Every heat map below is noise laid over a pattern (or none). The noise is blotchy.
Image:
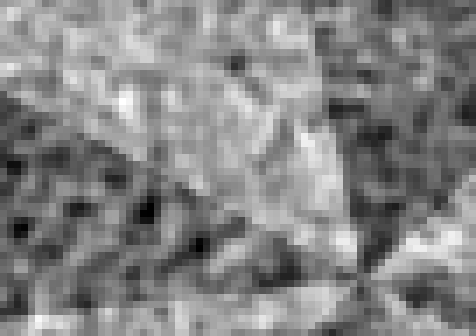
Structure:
spokes from one point
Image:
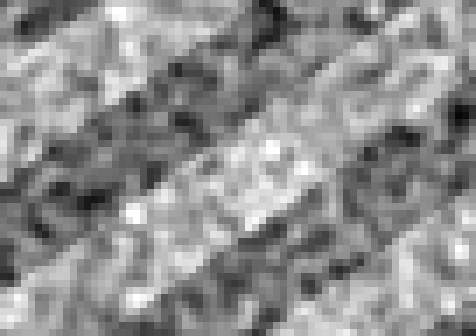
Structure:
diagonal stripes
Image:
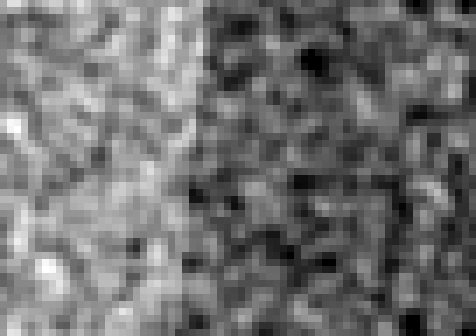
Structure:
a sharp edge
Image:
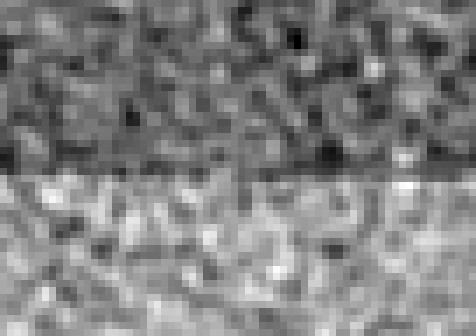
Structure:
a sharp edge
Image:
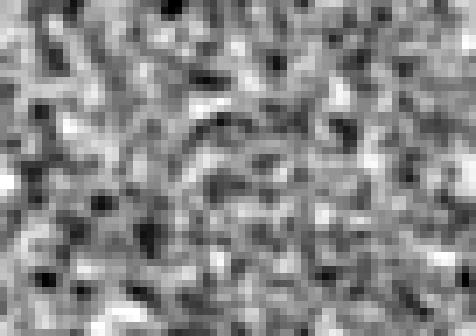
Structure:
only noise
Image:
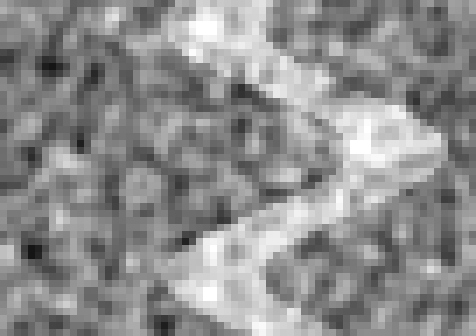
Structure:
a wavy band
